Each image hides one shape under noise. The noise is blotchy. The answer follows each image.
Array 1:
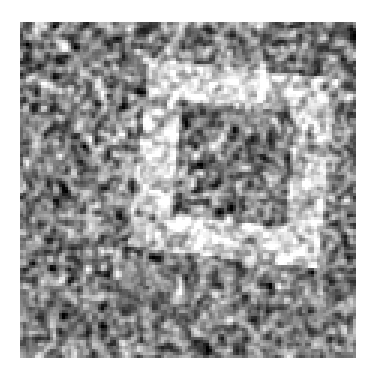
square frame
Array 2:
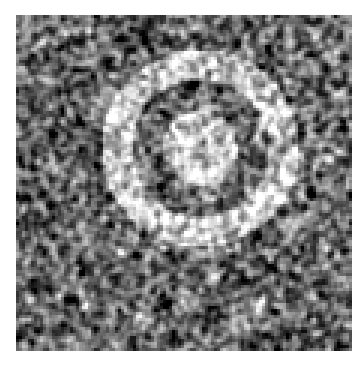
bullseye
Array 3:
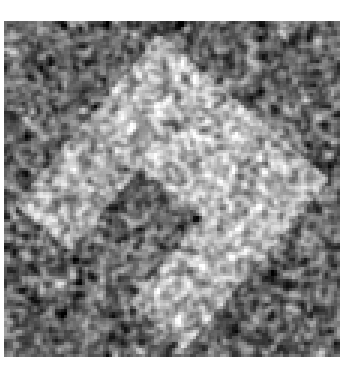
square with a notch
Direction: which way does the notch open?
down and left
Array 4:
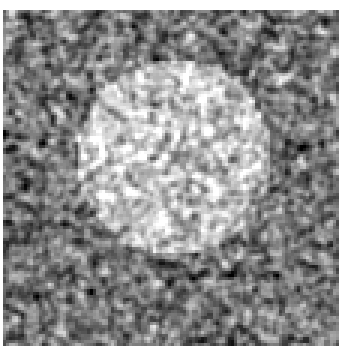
disc
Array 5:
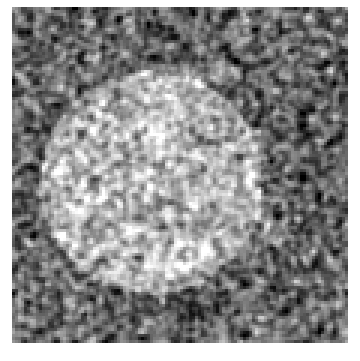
disc
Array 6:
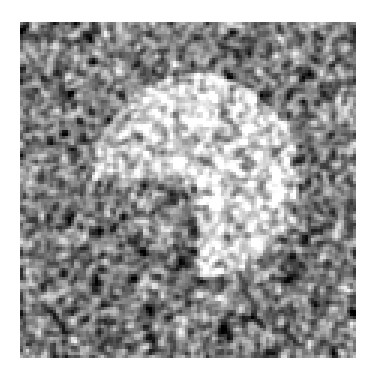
disc with a wedge cut out
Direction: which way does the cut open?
down and left
